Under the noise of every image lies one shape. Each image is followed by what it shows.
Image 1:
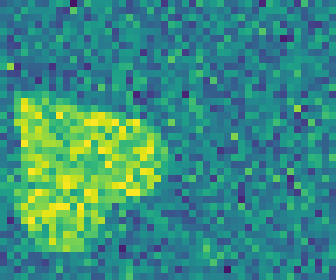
heart
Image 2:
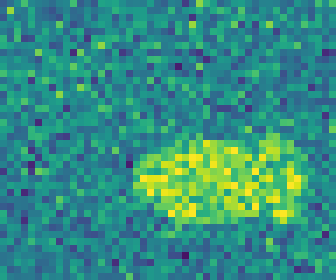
footprint
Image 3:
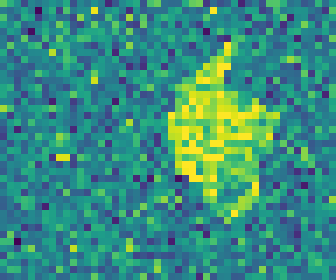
teapot
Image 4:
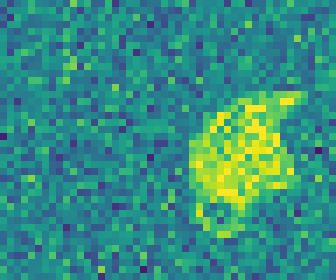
teapot
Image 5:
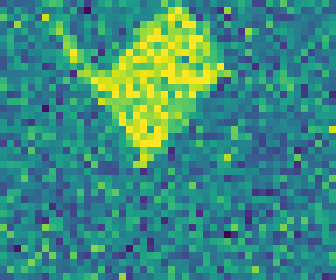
flag
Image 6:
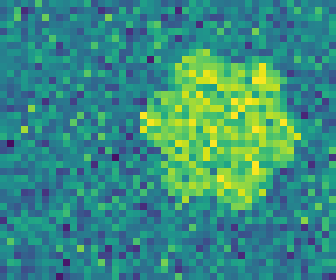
flower
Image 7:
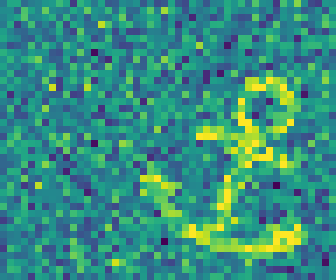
anchor
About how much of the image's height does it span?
two thirds
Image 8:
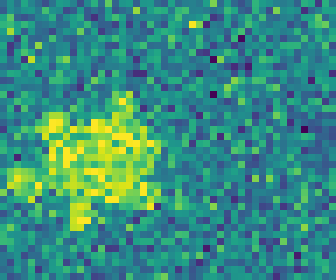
turtle
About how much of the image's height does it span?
half
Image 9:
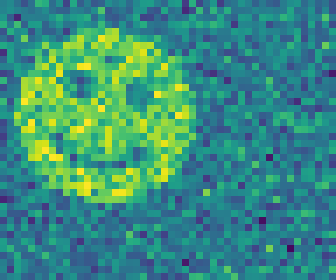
smiling face
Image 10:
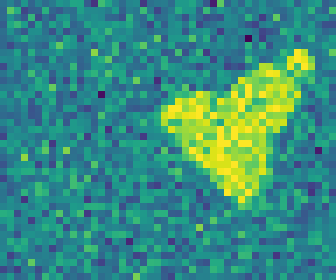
chess pawn
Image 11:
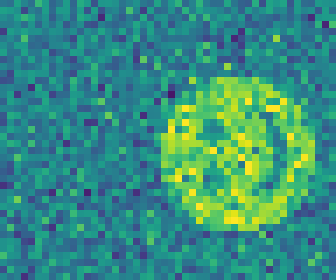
smiling face
